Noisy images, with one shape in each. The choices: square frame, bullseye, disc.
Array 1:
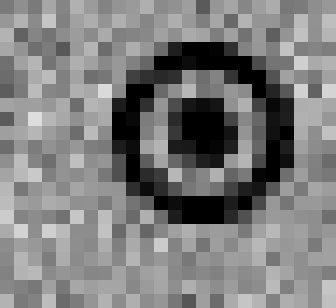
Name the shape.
bullseye
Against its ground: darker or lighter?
darker
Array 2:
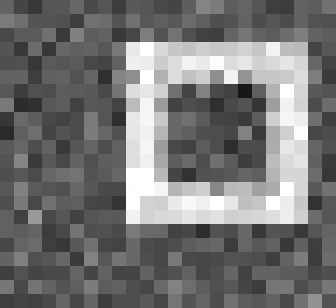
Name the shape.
square frame
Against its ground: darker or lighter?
lighter
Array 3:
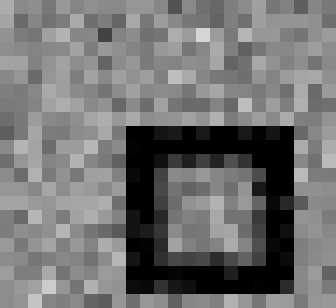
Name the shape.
square frame
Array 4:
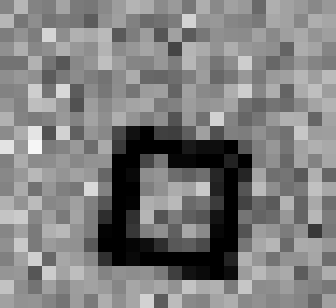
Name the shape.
square frame
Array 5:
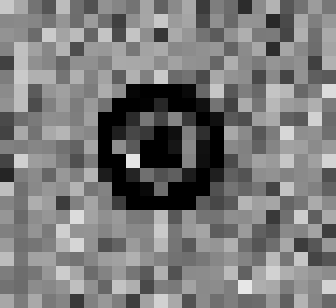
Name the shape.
bullseye
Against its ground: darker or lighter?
darker
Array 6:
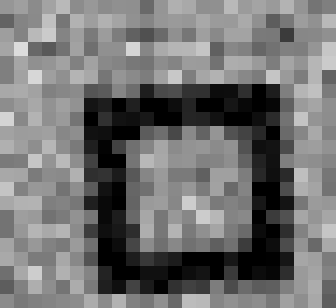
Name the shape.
square frame
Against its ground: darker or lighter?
darker
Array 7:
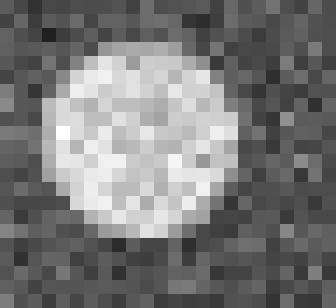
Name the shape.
disc
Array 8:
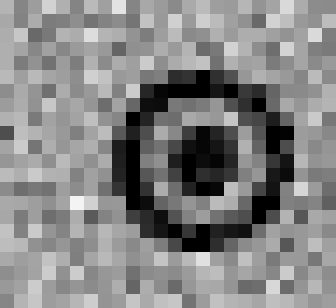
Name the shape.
bullseye
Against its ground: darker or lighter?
darker
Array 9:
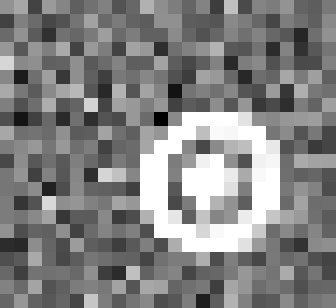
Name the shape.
bullseye
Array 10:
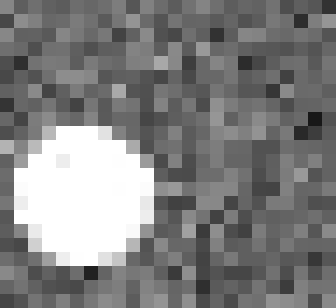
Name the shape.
disc
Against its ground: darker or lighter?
lighter
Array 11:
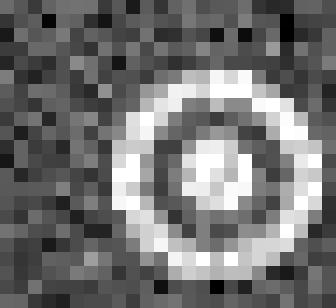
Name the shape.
bullseye
